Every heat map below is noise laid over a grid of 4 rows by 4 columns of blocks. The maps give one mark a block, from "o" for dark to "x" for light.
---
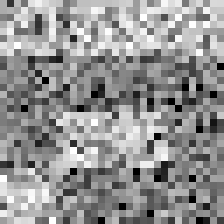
xxxx
oooo
oxxo
xooo
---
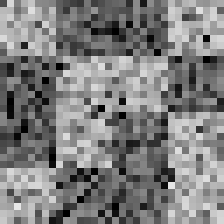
xoox
oxxo
oxox
xoox
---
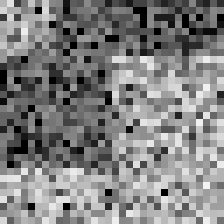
xooo
ooxx
ooxx
xxxx
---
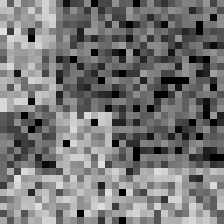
xooo
xooo
oxoo
xxxx
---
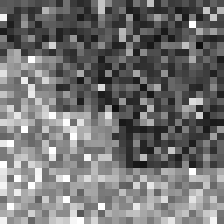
oooo
xooo
xxoo
xxxx
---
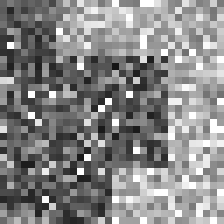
oxxx
ooox
ooox
ooxx
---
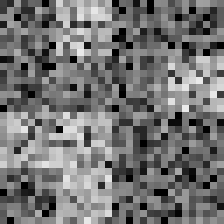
oxoo
ooox
xxoo
oxoo
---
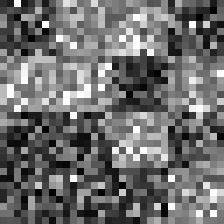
oxxo
xxox
ooxo
ooox
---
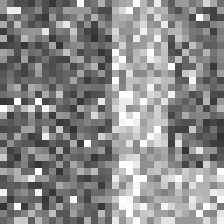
ooxo
ooxo
ooxo
ooxx
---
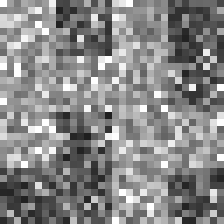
xoxo
xxxo
xoxx
ooxo
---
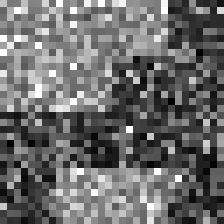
xxxo
xxoo
oooo
oxxo
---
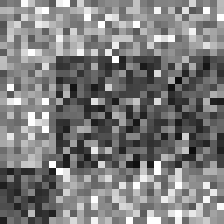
xxxx
xooo
xooo
oxxx
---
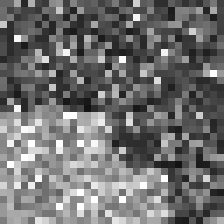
oooo
oooo
xxoo
xxxo
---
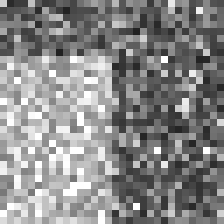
oooo
xxoo
xxoo
xxoo
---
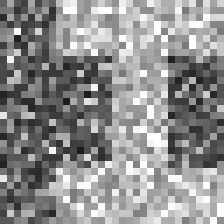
oxxx
ooxo
ooxo
oxxx
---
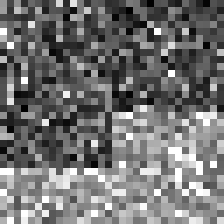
oooo
oooo
ooxx
xxxx
